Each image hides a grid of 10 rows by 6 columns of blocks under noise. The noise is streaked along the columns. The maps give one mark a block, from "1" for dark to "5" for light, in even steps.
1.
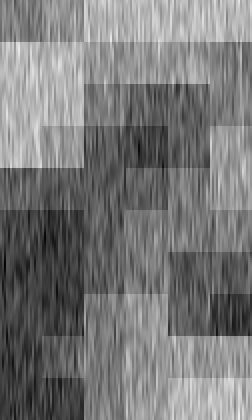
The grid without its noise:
3 4 5 5 5 5
5 5 4 4 4 3
5 5 3 2 2 3
5 4 2 1 2 4
2 2 2 2 3 4
1 1 2 3 3 3
1 1 2 3 2 2
1 1 3 4 2 1
1 2 3 4 4 4
1 1 3 4 5 5
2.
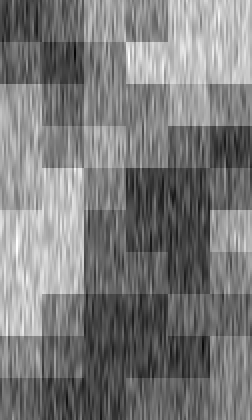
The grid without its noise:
1 2 4 3 5 5
2 1 3 5 5 5
4 2 3 3 4 3
4 3 4 3 2 1
4 5 3 1 1 2
5 5 2 1 1 4
5 5 2 2 1 3
5 3 1 1 2 2
3 2 1 1 1 3
2 1 1 2 2 3
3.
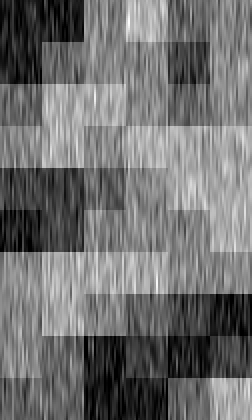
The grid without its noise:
1 1 4 5 3 4
1 3 4 4 2 4
3 5 5 4 3 4
4 5 4 5 5 5
2 2 3 4 5 5
1 2 4 4 4 5
4 5 5 5 4 4
4 5 4 3 2 1
4 3 1 2 1 2
3 3 1 1 3 5
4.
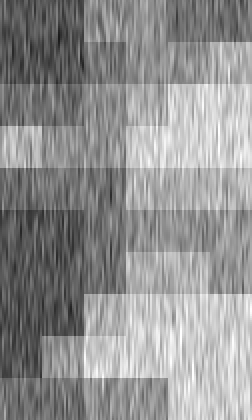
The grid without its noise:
1 1 3 3 2 2
1 1 2 3 3 4
2 2 3 4 5 5
4 3 3 5 5 5
2 2 2 4 4 4
1 1 2 3 3 3
1 1 2 4 4 3
1 1 4 5 5 5
1 3 5 5 5 5
2 2 3 3 5 5
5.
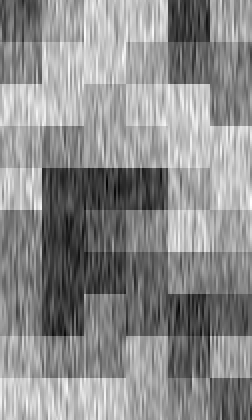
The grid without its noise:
2 4 5 5 1 4
3 5 5 4 2 3
5 5 4 5 5 3
4 3 4 4 5 5
5 1 1 1 4 5
3 1 2 3 5 4
3 1 1 2 3 3
3 1 3 2 1 2
4 3 3 4 2 4
5 5 5 4 3 2
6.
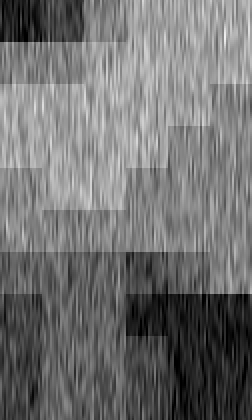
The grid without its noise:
1 2 4 5 5 5
4 4 5 5 5 5
5 5 5 5 5 4
5 5 5 5 4 4
4 5 5 4 4 4
4 4 4 4 4 4
3 3 3 2 3 4
2 3 3 1 1 1
2 3 3 2 1 1
2 3 3 2 1 1
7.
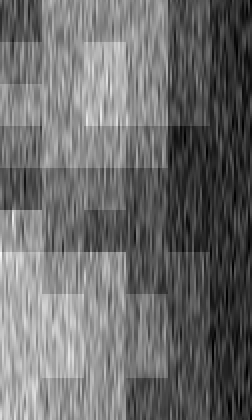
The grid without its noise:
2 4 4 4 2 1
3 4 5 4 2 1
4 4 5 4 2 1
3 4 4 3 1 1
2 3 3 2 1 1
4 3 2 2 1 1
5 4 4 2 2 1
5 5 4 3 2 1
5 5 4 3 2 1
5 4 4 2 2 1
